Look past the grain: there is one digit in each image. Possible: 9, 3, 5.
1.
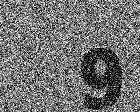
9
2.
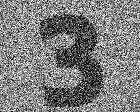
3
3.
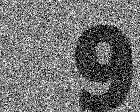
9
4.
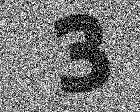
3
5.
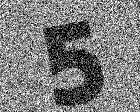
5
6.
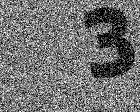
3
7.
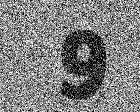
9
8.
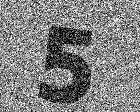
5
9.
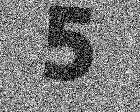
5
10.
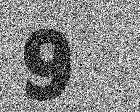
9
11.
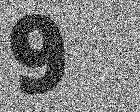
9
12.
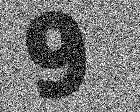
9
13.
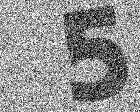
5
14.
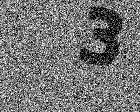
3
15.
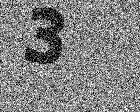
3
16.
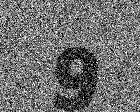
9
